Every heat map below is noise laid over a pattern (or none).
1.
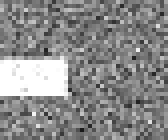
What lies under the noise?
one block
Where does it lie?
middle left
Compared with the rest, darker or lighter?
lighter
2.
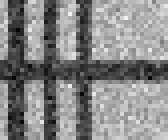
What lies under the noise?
bands of rows crossing bands of columns
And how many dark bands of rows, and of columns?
1 and 3
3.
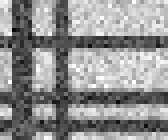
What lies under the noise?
bands of rows crossing bands of columns
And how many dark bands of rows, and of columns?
3 and 2
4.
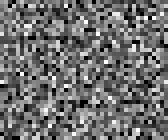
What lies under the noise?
only noise
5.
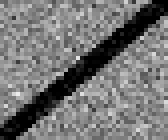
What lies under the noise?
a diagonal band
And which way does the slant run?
bottom left to top right
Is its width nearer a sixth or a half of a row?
a sixth
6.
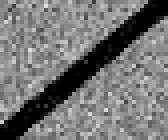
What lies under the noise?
a diagonal band
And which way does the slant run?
bottom left to top right
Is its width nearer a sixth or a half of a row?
a sixth
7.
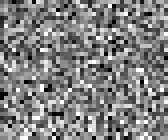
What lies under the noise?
only noise
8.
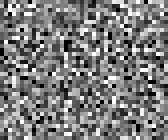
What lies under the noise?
only noise
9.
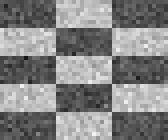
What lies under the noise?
a checkerboard
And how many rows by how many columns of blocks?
5 by 3
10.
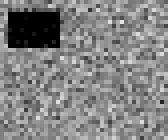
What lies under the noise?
one block
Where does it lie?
top left
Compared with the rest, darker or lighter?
darker
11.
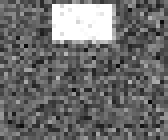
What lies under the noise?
one block
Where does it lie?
top middle
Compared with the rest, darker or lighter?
lighter
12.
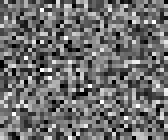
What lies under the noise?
only noise
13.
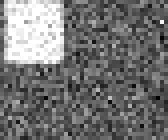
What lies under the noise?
one block
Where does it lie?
top left
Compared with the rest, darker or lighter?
lighter
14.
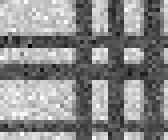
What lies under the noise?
bands of rows crossing bands of columns
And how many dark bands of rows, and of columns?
3 and 3
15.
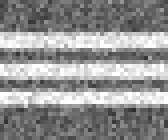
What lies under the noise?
bands of rows
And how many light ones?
3
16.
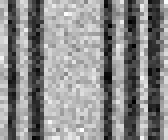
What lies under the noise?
bands of columns
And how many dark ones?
5
